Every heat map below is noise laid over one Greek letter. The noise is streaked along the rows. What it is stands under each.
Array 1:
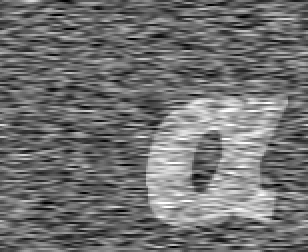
light alpha
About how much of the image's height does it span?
half
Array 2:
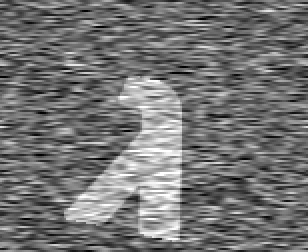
light lambda
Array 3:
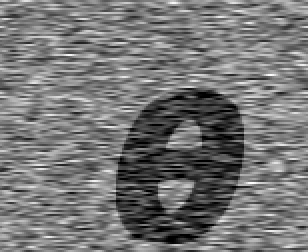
dark theta
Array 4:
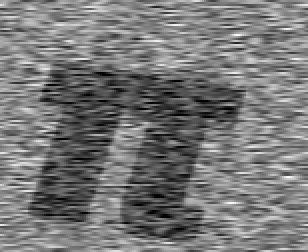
dark pi
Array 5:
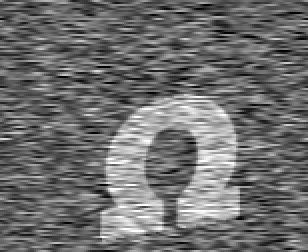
light omega
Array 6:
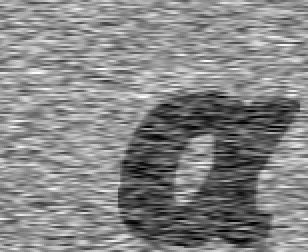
dark alpha
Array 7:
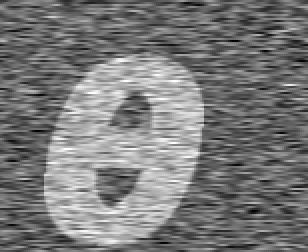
light theta
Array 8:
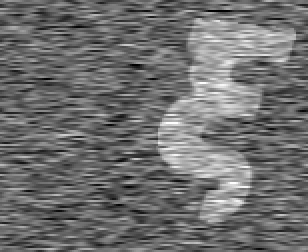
light xi
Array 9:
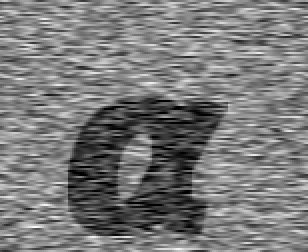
dark alpha
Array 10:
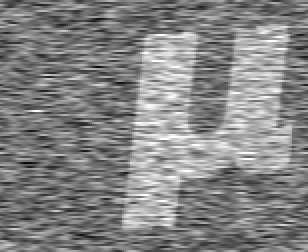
light mu
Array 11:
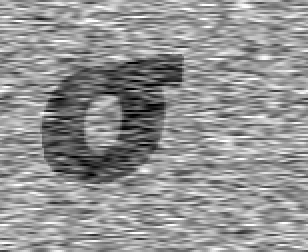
dark sigma
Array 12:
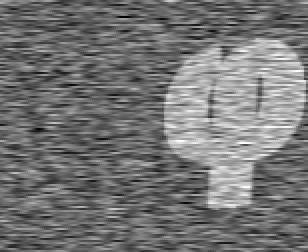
light phi
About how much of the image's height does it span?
two thirds
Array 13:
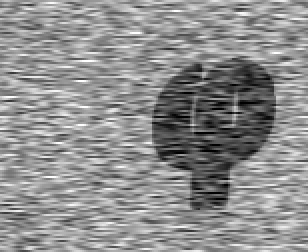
dark phi
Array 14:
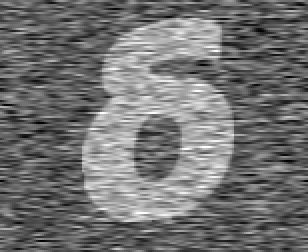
light delta
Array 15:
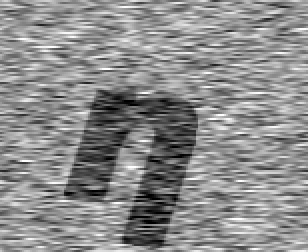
dark eta
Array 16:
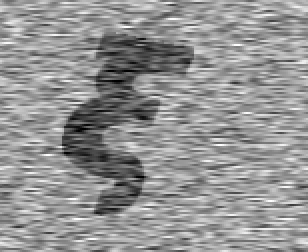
dark xi
